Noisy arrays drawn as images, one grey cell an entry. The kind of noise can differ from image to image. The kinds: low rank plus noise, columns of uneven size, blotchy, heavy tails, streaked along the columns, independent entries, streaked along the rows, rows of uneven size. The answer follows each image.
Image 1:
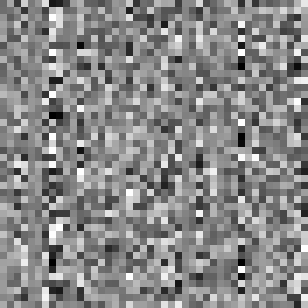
columns of uneven size
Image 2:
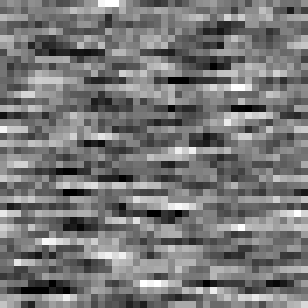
streaked along the rows
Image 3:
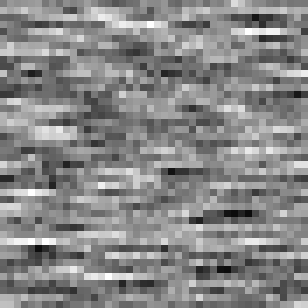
streaked along the rows
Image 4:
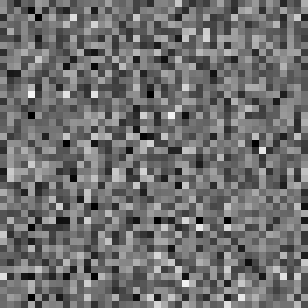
low rank plus noise
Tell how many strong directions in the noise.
five to eight
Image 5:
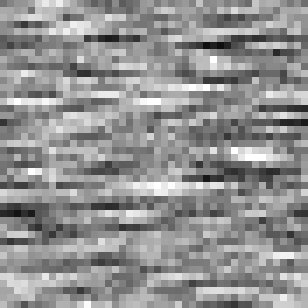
streaked along the rows
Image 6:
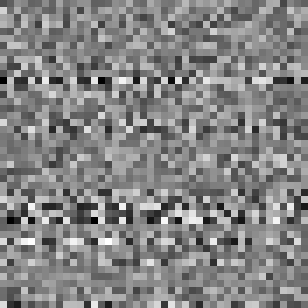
rows of uneven size
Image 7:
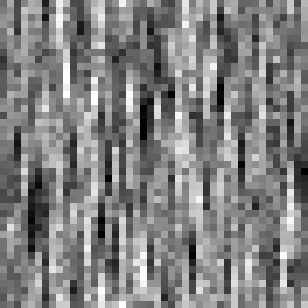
streaked along the columns
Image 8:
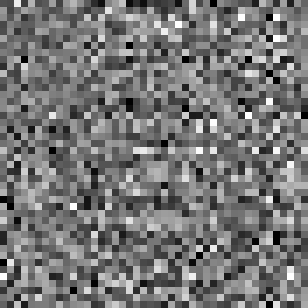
low rank plus noise
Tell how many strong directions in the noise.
three or four
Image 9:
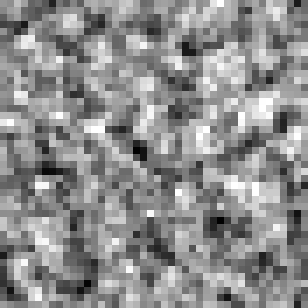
blotchy
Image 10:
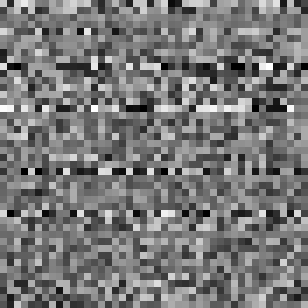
rows of uneven size
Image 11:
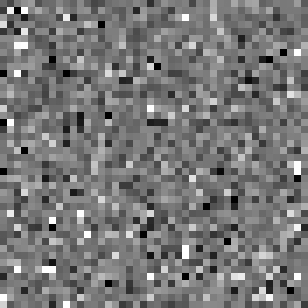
heavy tails
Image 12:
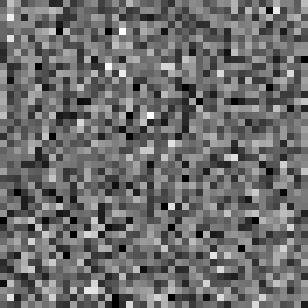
independent entries
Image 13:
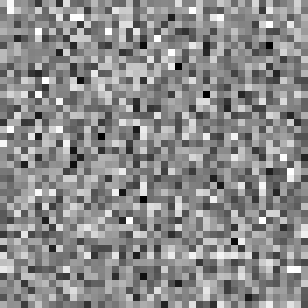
independent entries
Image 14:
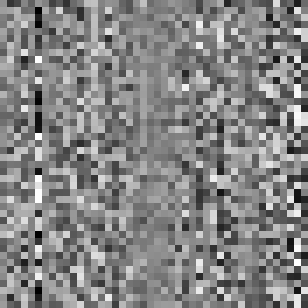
columns of uneven size
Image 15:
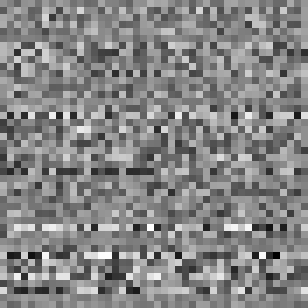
rows of uneven size
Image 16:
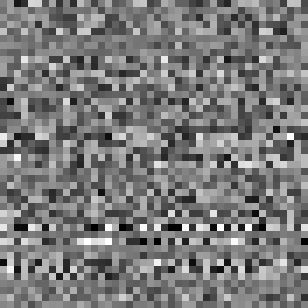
rows of uneven size
